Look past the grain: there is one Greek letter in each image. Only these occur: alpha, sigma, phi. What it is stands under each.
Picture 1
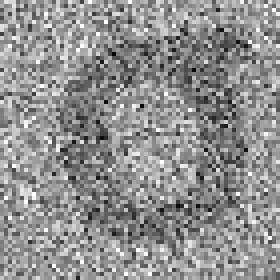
sigma
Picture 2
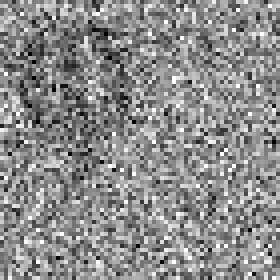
phi
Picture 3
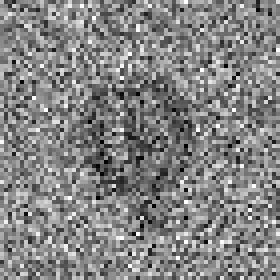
phi
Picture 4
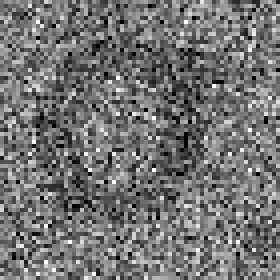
sigma
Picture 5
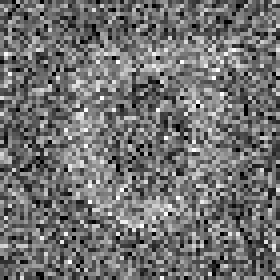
sigma
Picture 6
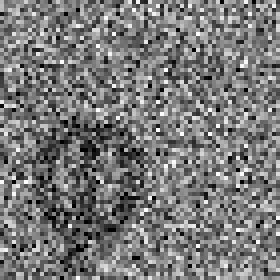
phi
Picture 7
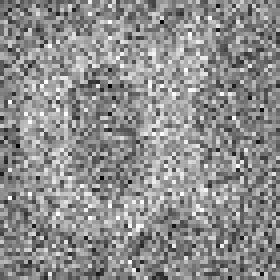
alpha
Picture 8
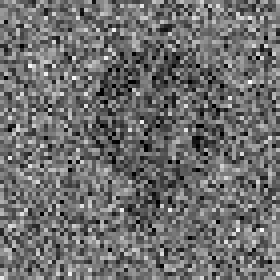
phi
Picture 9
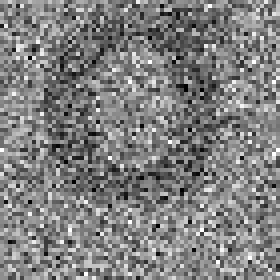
sigma
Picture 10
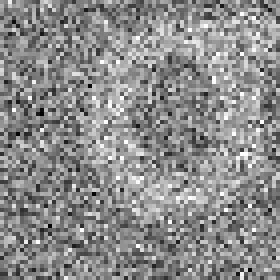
sigma
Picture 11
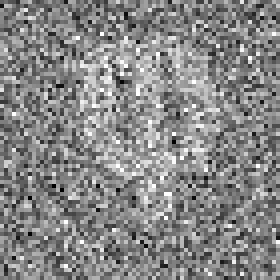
phi
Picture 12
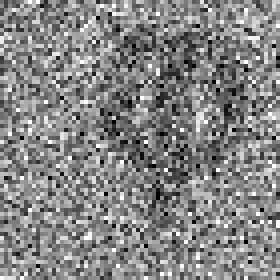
phi
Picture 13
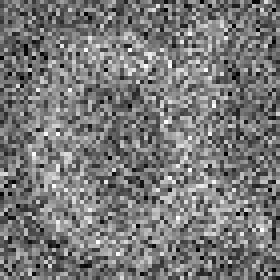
alpha
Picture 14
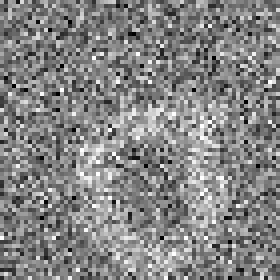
sigma
